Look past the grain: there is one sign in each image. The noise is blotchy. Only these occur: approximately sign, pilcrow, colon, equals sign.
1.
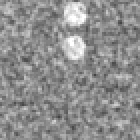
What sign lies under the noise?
colon
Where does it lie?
top middle
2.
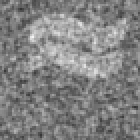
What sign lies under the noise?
approximately sign
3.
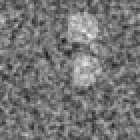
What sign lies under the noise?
colon
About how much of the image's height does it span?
half
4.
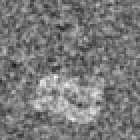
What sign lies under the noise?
approximately sign
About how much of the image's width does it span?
half
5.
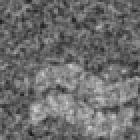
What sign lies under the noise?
approximately sign
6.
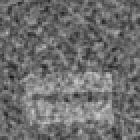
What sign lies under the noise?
equals sign
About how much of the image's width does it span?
two thirds
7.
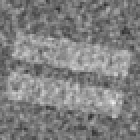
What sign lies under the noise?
equals sign
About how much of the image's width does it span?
nearly all
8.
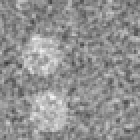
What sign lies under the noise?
colon
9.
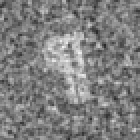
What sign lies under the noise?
pilcrow
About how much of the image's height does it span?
half
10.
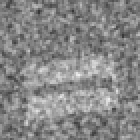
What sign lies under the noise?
equals sign
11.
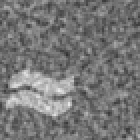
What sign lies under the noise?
approximately sign
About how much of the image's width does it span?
half
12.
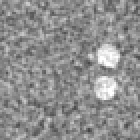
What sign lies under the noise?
colon
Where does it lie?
middle right
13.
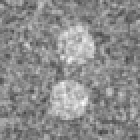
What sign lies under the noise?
colon
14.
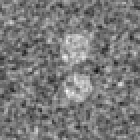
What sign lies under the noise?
colon
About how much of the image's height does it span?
half
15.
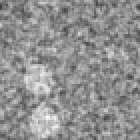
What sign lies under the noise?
colon
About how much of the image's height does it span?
half
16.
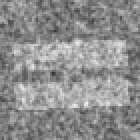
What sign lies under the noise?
equals sign
